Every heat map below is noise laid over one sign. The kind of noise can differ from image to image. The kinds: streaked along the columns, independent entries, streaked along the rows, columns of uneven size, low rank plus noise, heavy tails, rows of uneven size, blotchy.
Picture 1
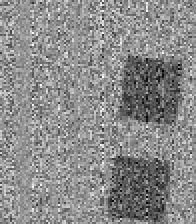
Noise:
columns of uneven size
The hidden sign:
colon
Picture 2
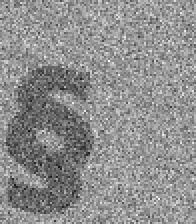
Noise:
independent entries
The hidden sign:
section sign
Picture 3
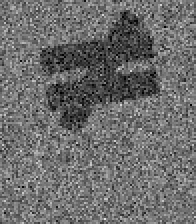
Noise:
independent entries
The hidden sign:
not-equal sign
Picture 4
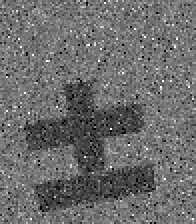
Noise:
heavy tails
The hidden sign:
plus-minus sign
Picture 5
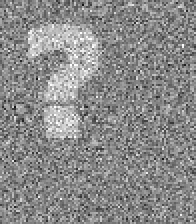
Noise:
low rank plus noise
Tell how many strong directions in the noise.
five to eight
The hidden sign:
question mark
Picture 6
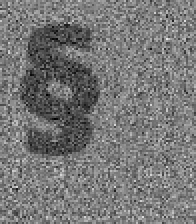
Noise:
low rank plus noise
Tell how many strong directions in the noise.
three or four
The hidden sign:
section sign
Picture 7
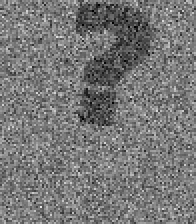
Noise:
independent entries
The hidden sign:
question mark
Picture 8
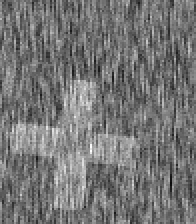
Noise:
streaked along the columns
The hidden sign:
plus sign
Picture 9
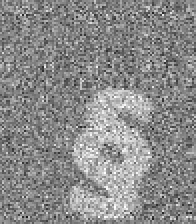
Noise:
low rank plus noise
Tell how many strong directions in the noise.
five to eight
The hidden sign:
section sign
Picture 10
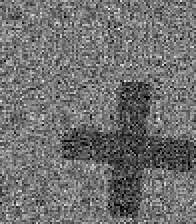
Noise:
low rank plus noise
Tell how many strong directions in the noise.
five to eight
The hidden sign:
plus sign
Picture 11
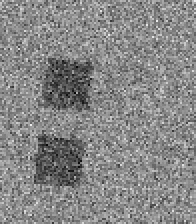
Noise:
independent entries
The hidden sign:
colon
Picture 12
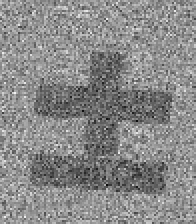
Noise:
low rank plus noise
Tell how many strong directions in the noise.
five to eight
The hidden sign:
plus-minus sign
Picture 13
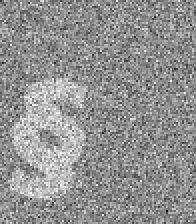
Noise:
independent entries
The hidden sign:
section sign
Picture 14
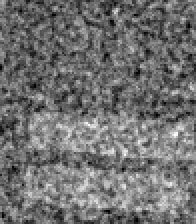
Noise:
blotchy
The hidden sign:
equals sign
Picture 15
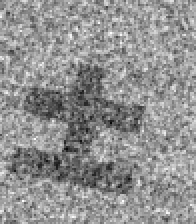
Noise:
blotchy
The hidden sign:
plus-minus sign
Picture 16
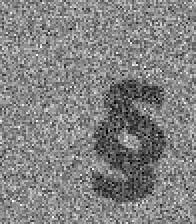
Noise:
independent entries
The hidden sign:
section sign
